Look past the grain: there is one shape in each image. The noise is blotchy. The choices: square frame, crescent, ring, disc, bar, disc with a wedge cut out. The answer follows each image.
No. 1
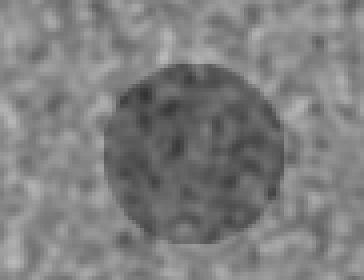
disc
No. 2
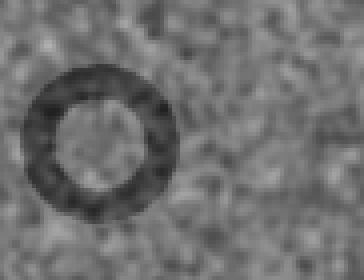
ring
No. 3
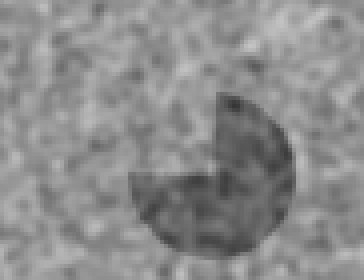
disc with a wedge cut out
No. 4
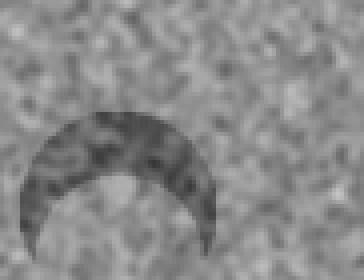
crescent
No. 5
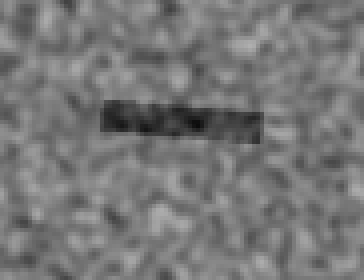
bar
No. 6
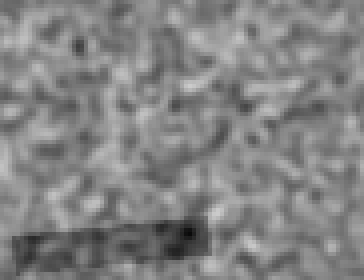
bar
